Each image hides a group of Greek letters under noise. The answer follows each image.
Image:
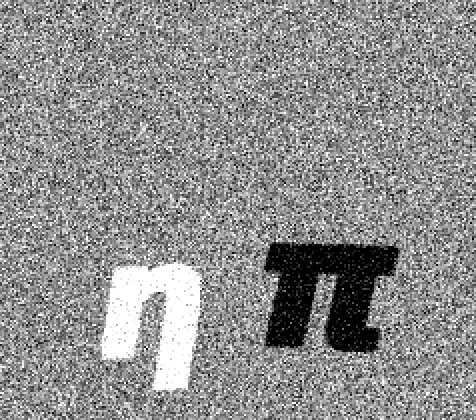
bottom left: light eta; bottom right: dark pi
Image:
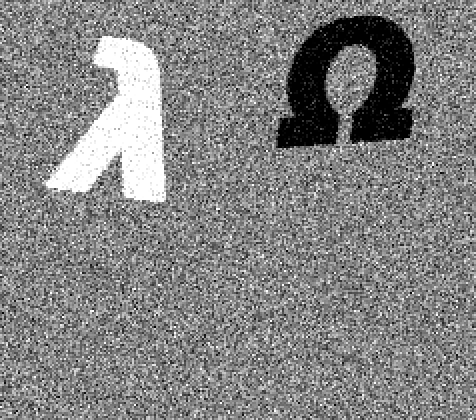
top left: light lambda; top right: dark omega
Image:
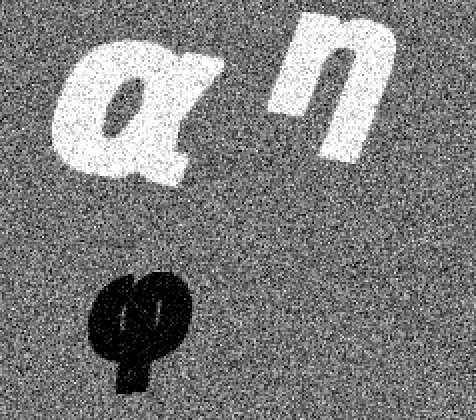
top left: light alpha; top right: light eta; bottom left: dark phi
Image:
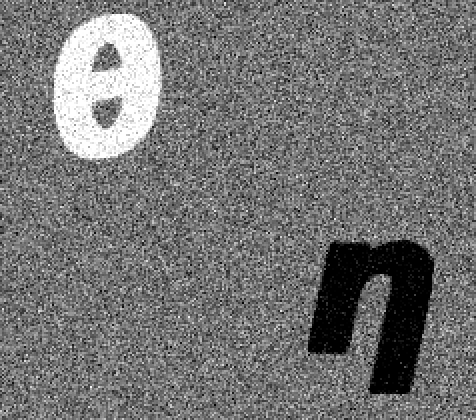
top left: light theta; bottom right: dark eta
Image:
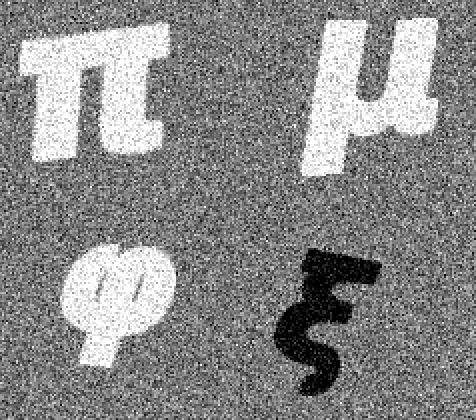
top left: light pi; top right: light mu; bottom left: light phi; bottom right: dark xi
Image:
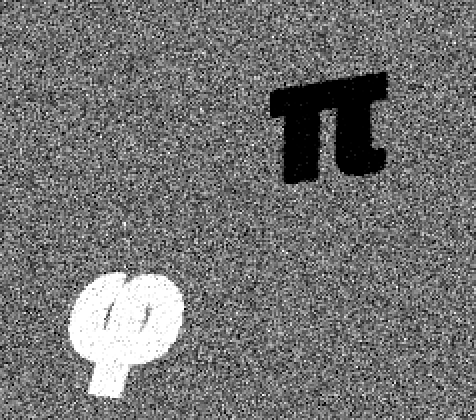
top right: dark pi; bottom left: light phi
